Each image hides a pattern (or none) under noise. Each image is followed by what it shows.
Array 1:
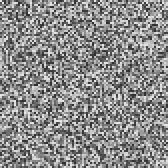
only noise
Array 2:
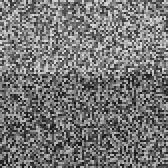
a sharp edge
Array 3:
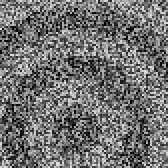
rings round one point
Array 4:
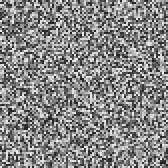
only noise
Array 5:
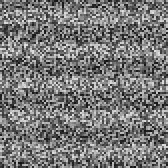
horizontal stripes
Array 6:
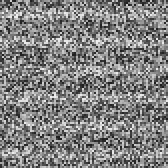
horizontal stripes
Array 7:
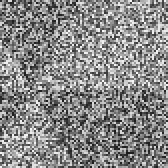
spokes from one point
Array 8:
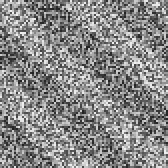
diagonal stripes
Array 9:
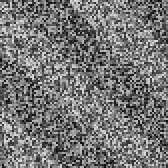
diagonal stripes
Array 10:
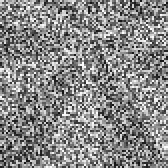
spokes from one point
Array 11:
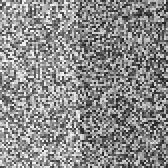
a sharp edge
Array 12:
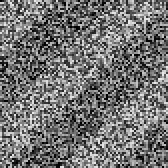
diagonal stripes
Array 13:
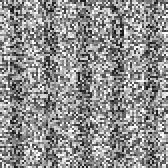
vertical stripes
